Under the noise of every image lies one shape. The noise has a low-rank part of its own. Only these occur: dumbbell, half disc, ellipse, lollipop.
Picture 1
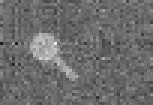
lollipop
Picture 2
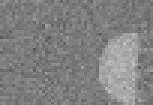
half disc
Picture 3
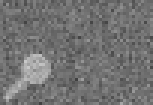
lollipop
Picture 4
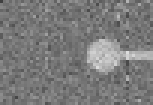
lollipop
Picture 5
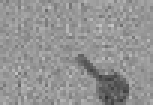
lollipop
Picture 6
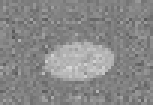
ellipse
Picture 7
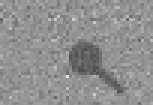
lollipop
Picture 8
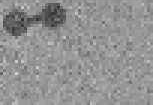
dumbbell
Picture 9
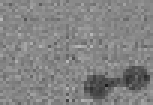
dumbbell
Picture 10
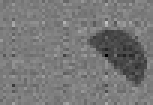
half disc
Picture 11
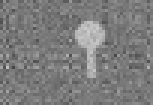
lollipop
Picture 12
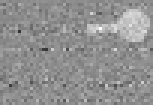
lollipop
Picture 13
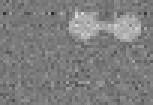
dumbbell
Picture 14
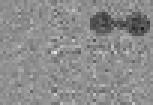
dumbbell
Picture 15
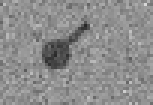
lollipop
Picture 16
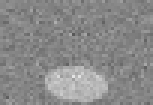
ellipse
